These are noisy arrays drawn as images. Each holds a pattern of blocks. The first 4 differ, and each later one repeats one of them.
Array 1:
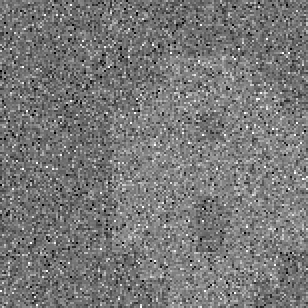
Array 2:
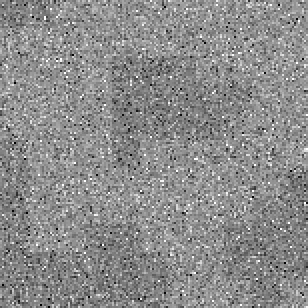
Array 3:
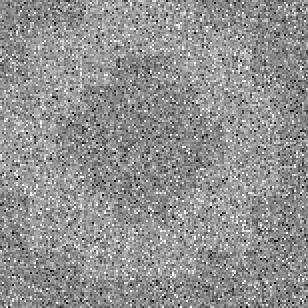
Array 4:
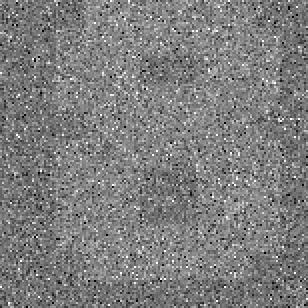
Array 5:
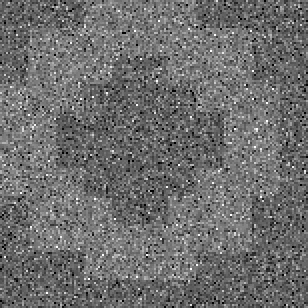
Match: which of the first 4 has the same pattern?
3
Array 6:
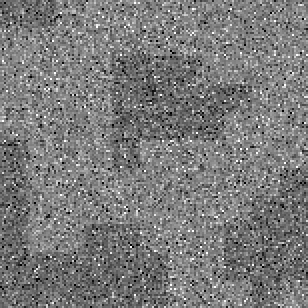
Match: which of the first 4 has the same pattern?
2
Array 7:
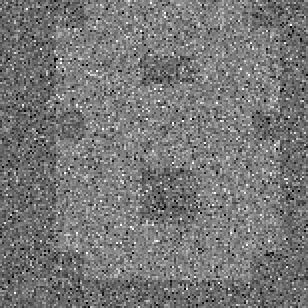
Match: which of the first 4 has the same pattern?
4
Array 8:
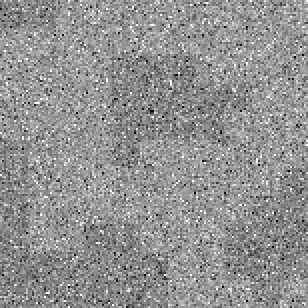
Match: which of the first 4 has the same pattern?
2
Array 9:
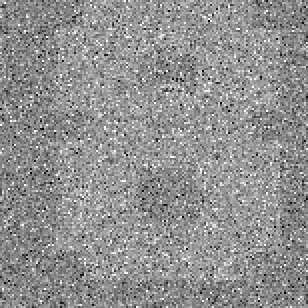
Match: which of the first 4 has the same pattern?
4
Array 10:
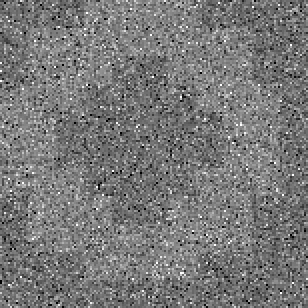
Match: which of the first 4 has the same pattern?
3
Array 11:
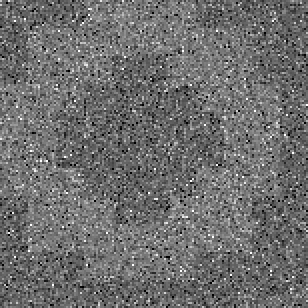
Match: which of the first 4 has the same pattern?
3
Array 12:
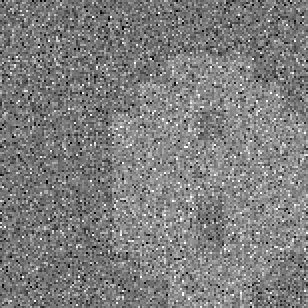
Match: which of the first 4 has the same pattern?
1
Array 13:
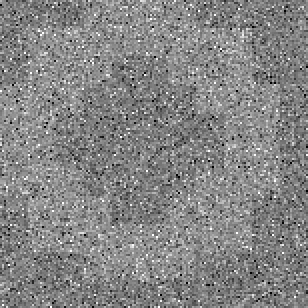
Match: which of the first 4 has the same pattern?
3
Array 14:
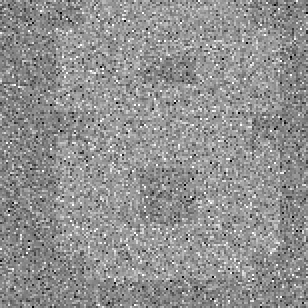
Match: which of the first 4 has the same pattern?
4
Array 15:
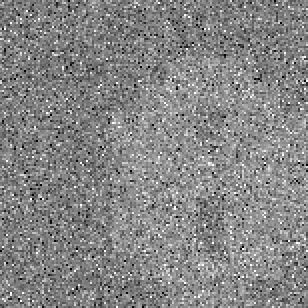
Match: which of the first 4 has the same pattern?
1
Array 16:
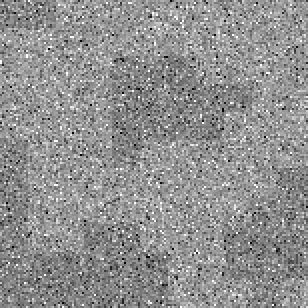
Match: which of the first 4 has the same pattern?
2
